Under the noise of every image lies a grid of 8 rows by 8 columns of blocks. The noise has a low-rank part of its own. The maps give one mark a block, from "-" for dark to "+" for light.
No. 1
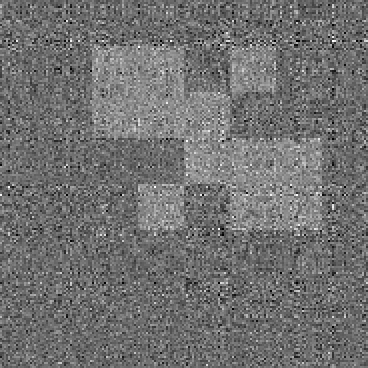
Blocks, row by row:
--------
--++-+--
--+++---
----+++-
---+-++-
--------
--------
--------
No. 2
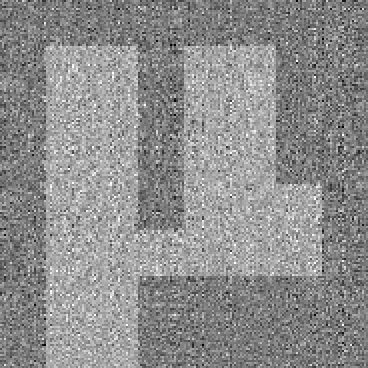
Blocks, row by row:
--------
-++-++--
-++-++--
-++-++--
-++-+++-
-++++++-
-++-----
-++-----
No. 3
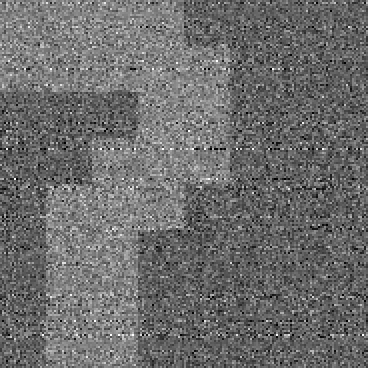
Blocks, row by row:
++++----
+++++---
---++---
--+++---
-+++----
-++-----
-++-----
-++-----
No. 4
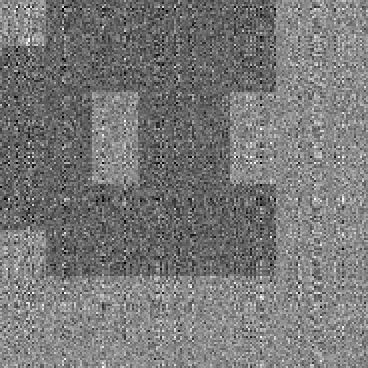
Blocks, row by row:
+-----++
------++
--+--+++
--+--+++
------++
+-----++
++++++++
++++++++
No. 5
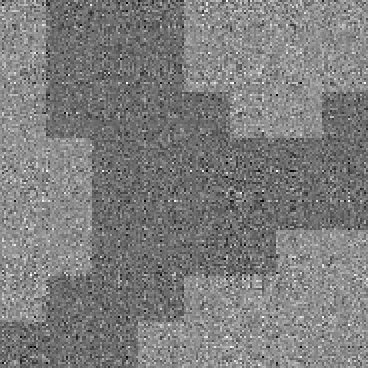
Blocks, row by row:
+---++++
+---++++
+----++-
++------
++------
++----++
+---++++
---+++++
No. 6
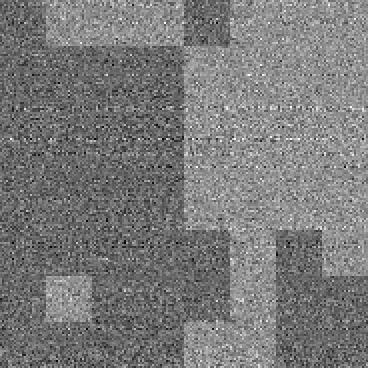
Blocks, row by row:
-+++-+++
----++++
----++++
----++++
----++++
-----+-+
-+---+--
----++--
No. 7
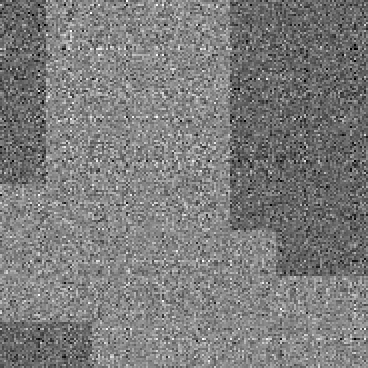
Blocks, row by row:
-++++---
-++++---
-++++---
-++++---
+++++---
++++++--
++++++++
--++++++
